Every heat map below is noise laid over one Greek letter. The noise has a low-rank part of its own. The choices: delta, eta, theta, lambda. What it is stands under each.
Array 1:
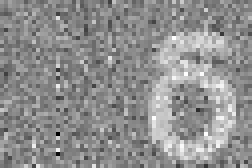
delta
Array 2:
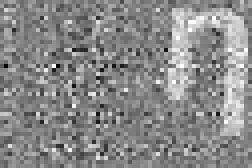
eta
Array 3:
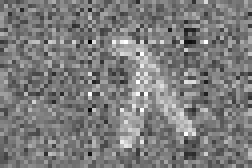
lambda
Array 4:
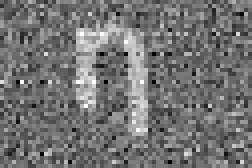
eta
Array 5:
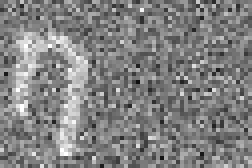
eta
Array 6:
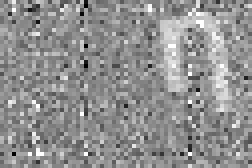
eta
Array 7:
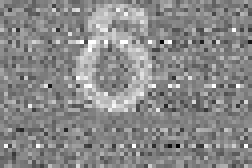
delta
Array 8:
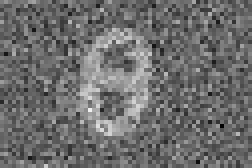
theta
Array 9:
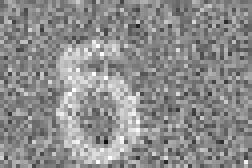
delta
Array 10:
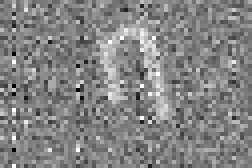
eta
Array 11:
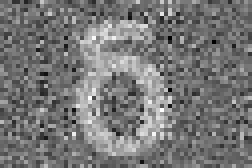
delta
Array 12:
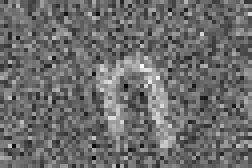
eta
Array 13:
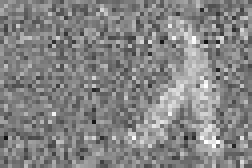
lambda
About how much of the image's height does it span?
nearly all
